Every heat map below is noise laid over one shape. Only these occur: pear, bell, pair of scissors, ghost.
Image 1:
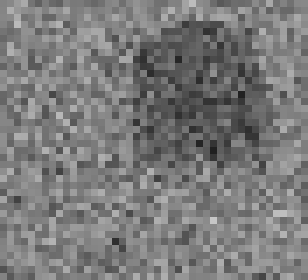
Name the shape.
ghost
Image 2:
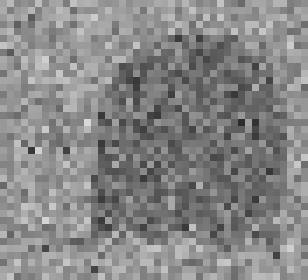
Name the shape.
ghost
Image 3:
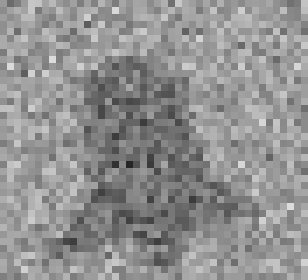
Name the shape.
bell
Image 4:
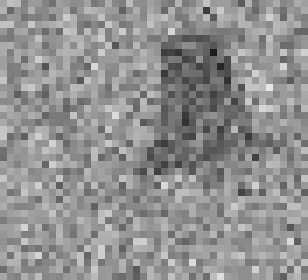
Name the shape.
bell
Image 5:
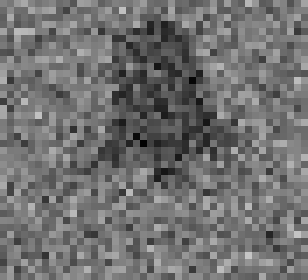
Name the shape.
bell
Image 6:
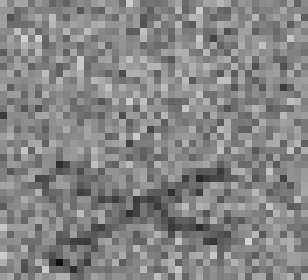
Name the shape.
pair of scissors
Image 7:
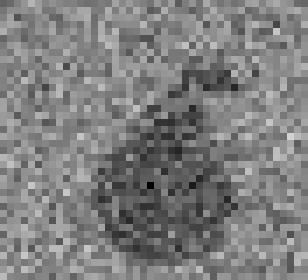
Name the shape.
pear
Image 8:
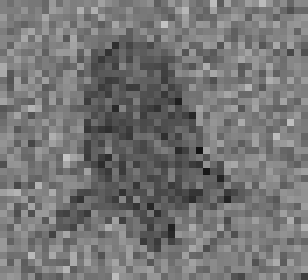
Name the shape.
bell
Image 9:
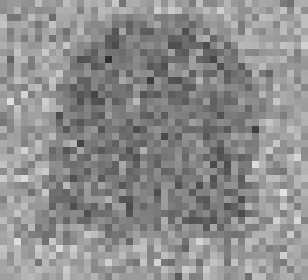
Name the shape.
ghost
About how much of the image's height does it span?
nearly all
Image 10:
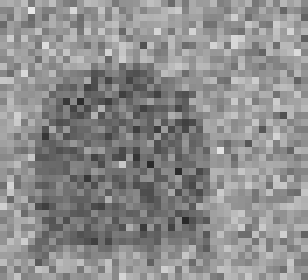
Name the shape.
ghost
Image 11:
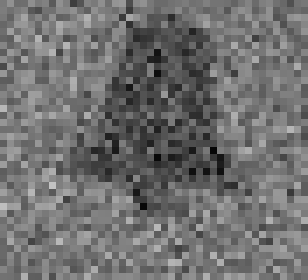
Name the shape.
bell
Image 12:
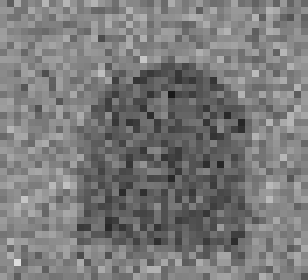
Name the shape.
ghost
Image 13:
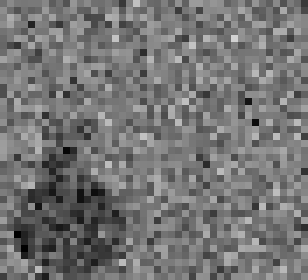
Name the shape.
pear
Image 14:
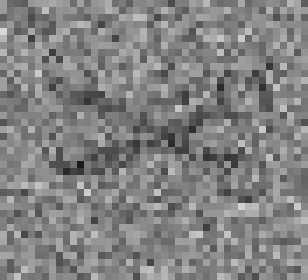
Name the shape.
pair of scissors
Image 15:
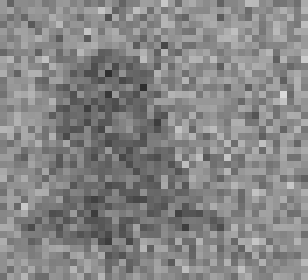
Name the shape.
bell
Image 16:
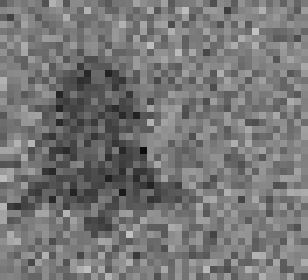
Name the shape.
bell
